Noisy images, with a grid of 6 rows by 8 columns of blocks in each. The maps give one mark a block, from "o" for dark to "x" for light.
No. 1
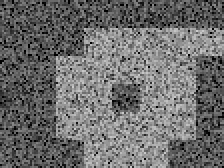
o o o o o o o o
o o o x x x x x
o o x x x x x o
o o x x o x x o
o o x x x x x o
o o o x x x o o
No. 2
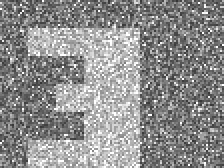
o o o o o o o o
o x x x x o o o
o o o x x o o o
o o x x x o o o
o o o x x o o o
o x x x x o o o
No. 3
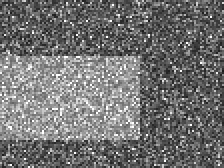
o o o o o o o o
o o o o o o o o
x x x x x o o o
x x x x x o o o
x x x x x o o o
o o o o o o o o
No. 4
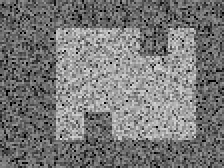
o o o o o o o o
o o x x x o x o
o o x x x x x o
o o x x x x x o
o o x o x x x o
o o o o o o o o
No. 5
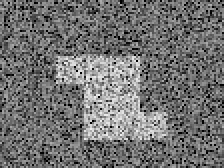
o o o o o o o o
o o o o o o o o
o o x x x o o o
o o o x x o o o
o o o x x x o o
o o o o o o o o
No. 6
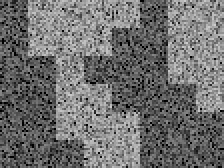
o x x x x o x x
o x x x o o x x
o o x o o o x x
o o x x o o o x
o o x x x o o o
o o o x x o o o
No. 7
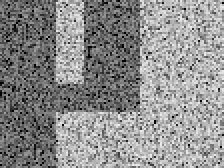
o o x o o x x x
o o x o o x x x
o o x o o x x x
o o o o o x x x
o o x x x x x x
o o x x x x x x
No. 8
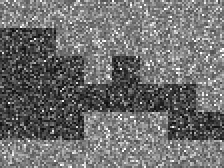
x x x x x x x x
o o x x x x x x
o o o x o x x x
o o o o o o o x
o o o x x x o o
x x x x x x x x
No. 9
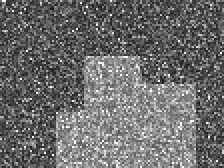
o o o o o o o o
o o o o o o o o
o o o x x o o o
o o o x x x x o
o o x x x x x o
o o x x x x x o
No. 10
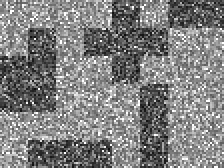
x x x x o x o o
x o x o o o x x
o o x x o x x x
o o x x x o x x
x x x x x o x x
x o o o x o x x
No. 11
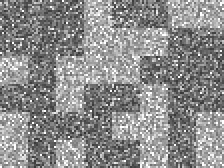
o o o x o o x x
o o o x x x o o
x o x x x o o o
o o x o o x o o
x o o o x x o x
x o x o o x o x
